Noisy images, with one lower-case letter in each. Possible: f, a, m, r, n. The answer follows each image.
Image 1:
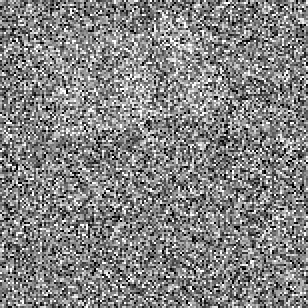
light m
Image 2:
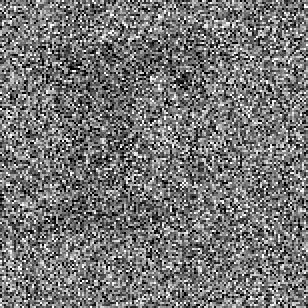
dark r
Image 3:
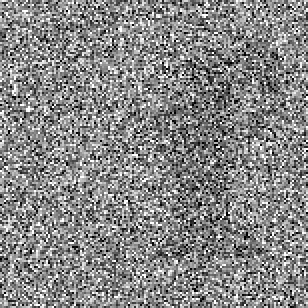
dark f
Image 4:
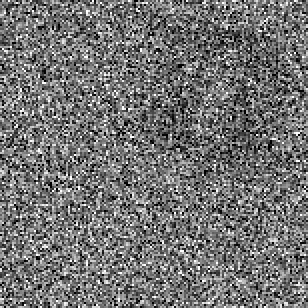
dark n
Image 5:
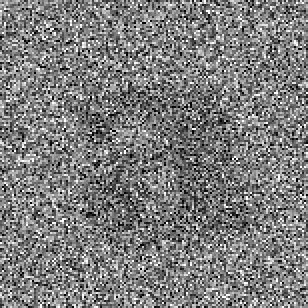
dark a
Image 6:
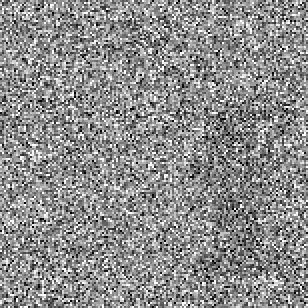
dark f
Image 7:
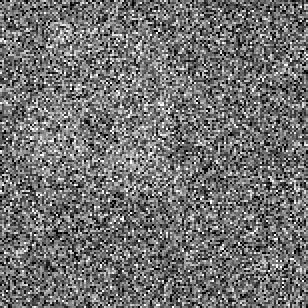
light a
